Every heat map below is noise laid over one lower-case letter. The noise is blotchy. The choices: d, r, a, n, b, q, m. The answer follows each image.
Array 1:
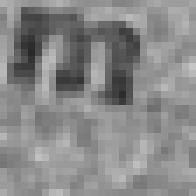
m
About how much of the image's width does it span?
two thirds
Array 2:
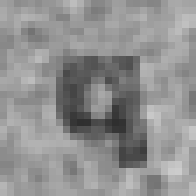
q
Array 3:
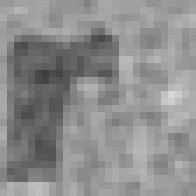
r
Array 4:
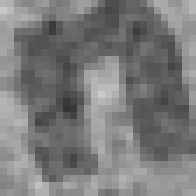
n
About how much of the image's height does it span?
nearly all
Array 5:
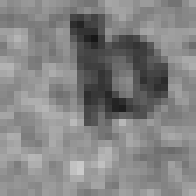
b
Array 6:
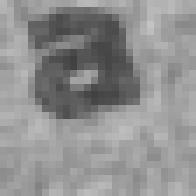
a
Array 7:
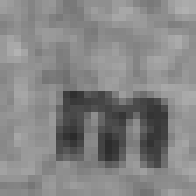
m
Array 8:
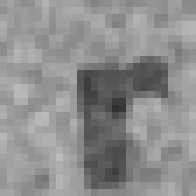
r
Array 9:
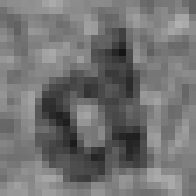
d
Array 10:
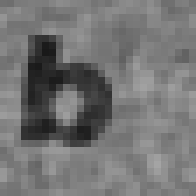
b
